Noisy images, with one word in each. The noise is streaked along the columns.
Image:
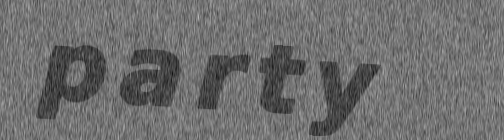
party
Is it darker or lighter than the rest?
darker
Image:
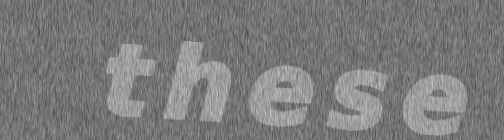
these
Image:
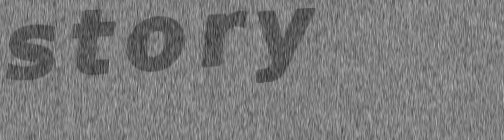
story
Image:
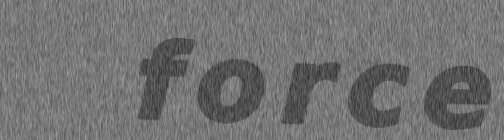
force
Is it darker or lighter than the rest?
darker
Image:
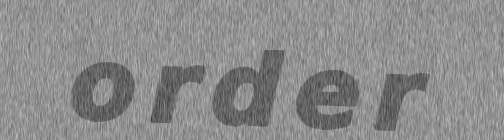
order
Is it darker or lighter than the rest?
darker
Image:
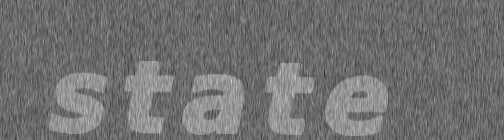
state
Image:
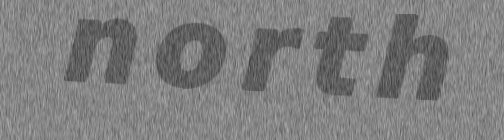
north
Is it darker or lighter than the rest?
darker
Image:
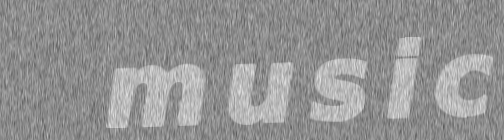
music
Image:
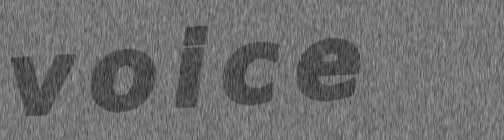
voice
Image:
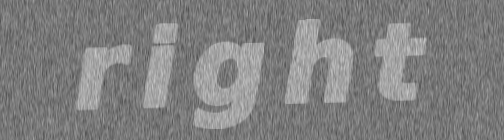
right
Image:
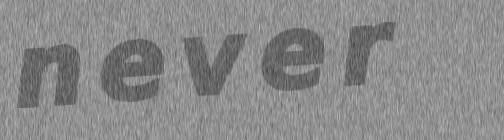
never
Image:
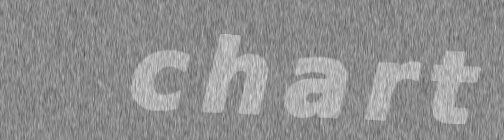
chart
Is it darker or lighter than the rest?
lighter
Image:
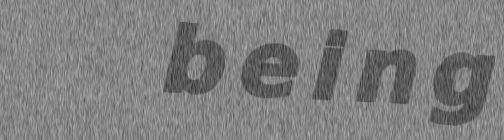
being
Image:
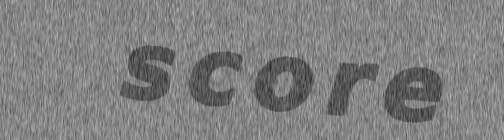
score
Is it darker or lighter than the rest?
darker
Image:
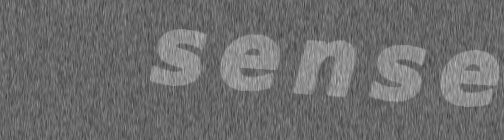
sense
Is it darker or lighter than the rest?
lighter
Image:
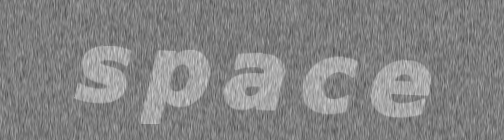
space
